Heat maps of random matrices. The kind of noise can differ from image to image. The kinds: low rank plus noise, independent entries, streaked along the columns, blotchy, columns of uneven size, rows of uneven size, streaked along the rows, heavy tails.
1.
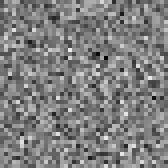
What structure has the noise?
independent entries
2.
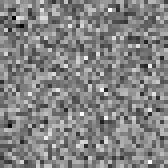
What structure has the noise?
independent entries
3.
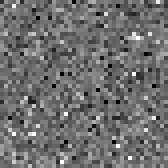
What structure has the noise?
heavy tails
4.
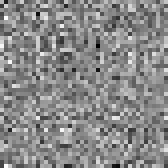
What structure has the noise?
low rank plus noise
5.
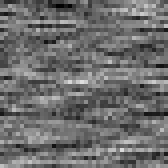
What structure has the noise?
streaked along the rows
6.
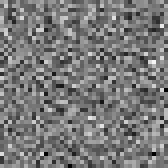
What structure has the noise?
low rank plus noise
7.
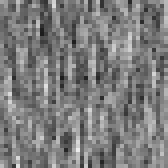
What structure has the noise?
streaked along the columns
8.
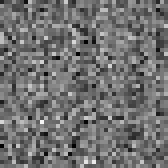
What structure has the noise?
low rank plus noise
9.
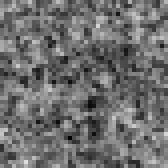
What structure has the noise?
blotchy
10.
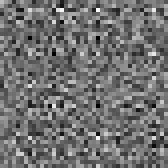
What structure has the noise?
low rank plus noise
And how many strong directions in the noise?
one
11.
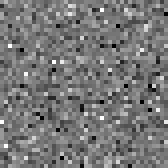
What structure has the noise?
heavy tails
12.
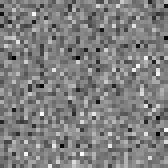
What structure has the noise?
heavy tails
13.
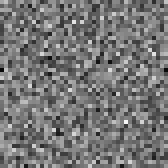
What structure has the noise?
independent entries
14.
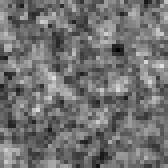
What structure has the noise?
blotchy
